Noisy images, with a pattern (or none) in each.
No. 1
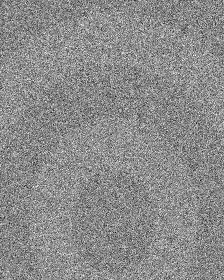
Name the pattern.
rings round one point
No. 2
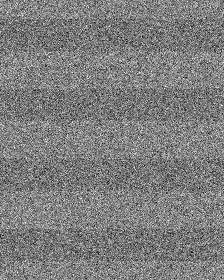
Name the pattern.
horizontal stripes
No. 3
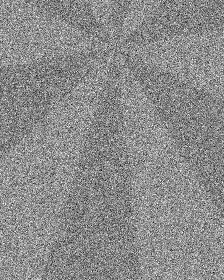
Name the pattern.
spokes from one point
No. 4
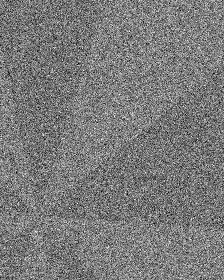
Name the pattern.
spokes from one point
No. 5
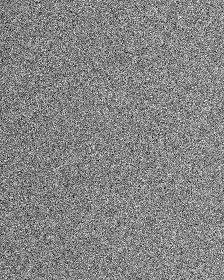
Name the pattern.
a smooth slope
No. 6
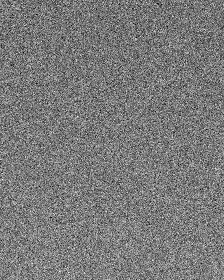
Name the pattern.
a smooth slope
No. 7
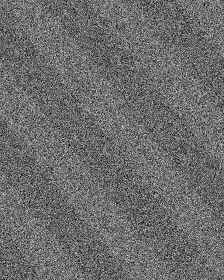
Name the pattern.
diagonal stripes
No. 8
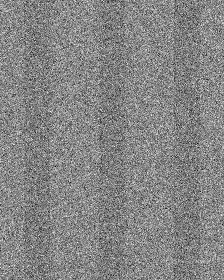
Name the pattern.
vertical stripes
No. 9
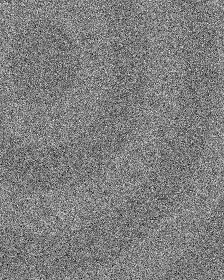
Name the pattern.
rings round one point
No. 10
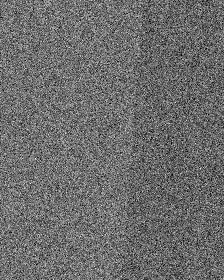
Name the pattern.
a sharp edge
